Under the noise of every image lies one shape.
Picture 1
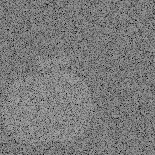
apple
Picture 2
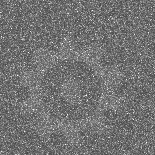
gear
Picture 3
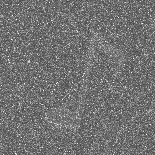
musical note
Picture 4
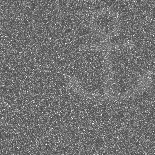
anchor
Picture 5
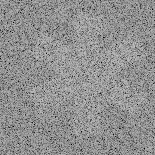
asterisk
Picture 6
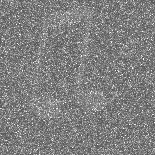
pair of musical notes
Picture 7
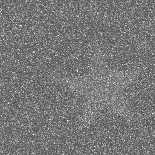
star
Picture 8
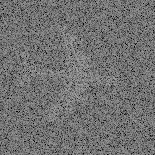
airplane
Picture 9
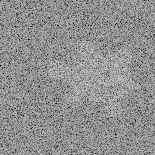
turtle
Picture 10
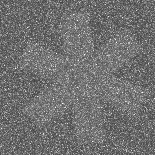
asterisk
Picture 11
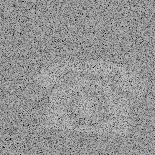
telephone
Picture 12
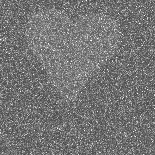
heart
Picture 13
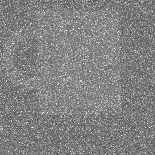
cup
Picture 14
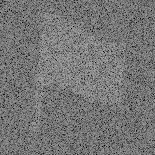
flag
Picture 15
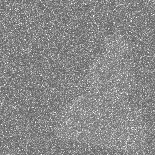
chess pawn
